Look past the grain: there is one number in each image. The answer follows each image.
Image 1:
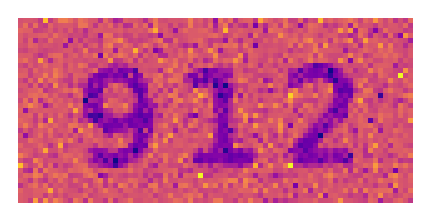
912
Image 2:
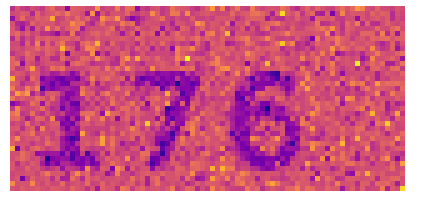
176
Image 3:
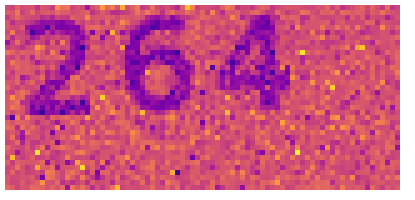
264
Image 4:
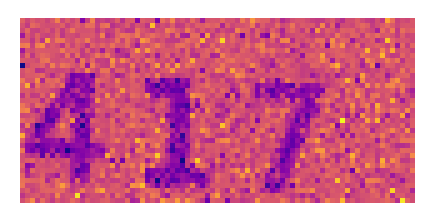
417
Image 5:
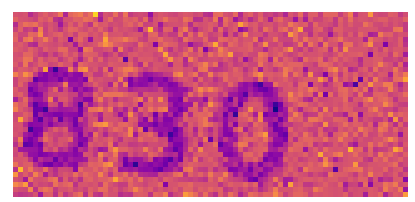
830
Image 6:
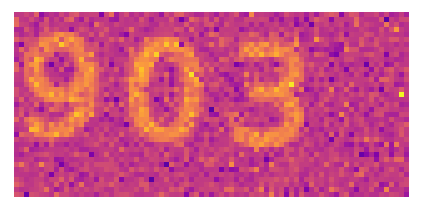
903
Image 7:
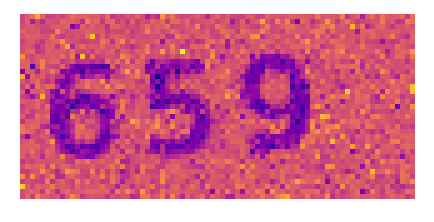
659
